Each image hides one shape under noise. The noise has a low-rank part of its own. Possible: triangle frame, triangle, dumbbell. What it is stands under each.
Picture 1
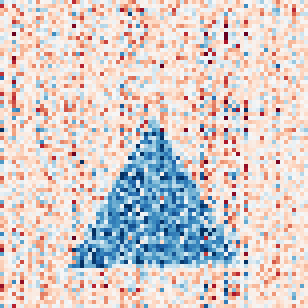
triangle
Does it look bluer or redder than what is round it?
bluer
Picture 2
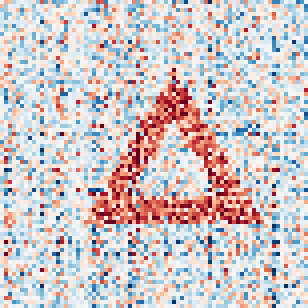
triangle frame
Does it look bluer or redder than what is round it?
redder
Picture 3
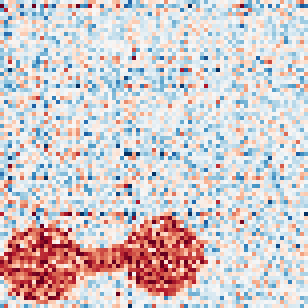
dumbbell
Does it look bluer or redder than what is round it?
redder
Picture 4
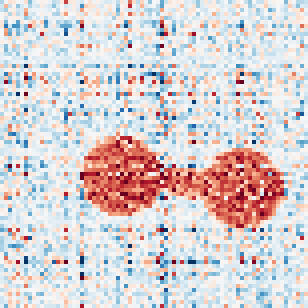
dumbbell
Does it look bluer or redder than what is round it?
redder
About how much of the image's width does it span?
two thirds
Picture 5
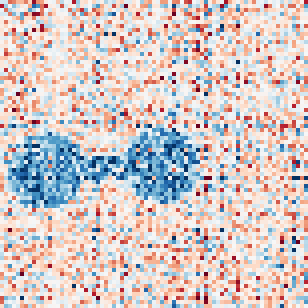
dumbbell
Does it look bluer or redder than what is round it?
bluer
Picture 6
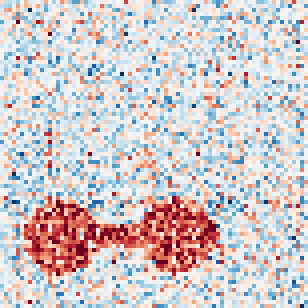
dumbbell
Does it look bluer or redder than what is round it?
redder
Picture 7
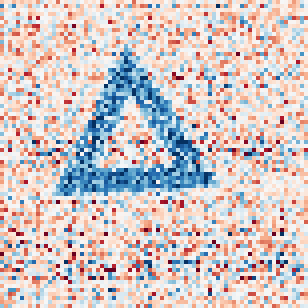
triangle frame
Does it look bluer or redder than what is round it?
bluer
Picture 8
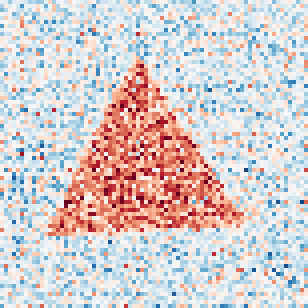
triangle
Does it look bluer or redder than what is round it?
redder
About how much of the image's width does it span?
two thirds
